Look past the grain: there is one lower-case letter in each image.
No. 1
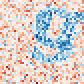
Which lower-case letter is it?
g
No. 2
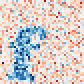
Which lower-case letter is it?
f
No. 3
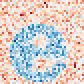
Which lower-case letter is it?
e
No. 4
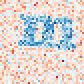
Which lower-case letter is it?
m
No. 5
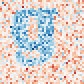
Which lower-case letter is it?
g
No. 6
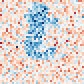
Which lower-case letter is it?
t
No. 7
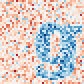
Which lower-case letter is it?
g
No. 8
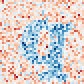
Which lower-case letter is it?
q
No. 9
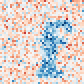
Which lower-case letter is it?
f
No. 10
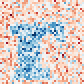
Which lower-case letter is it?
r
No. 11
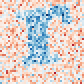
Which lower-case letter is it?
r
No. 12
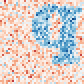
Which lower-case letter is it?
q
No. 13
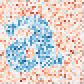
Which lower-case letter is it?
a
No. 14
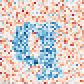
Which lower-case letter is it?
q
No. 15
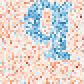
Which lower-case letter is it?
q
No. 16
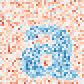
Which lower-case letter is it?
a
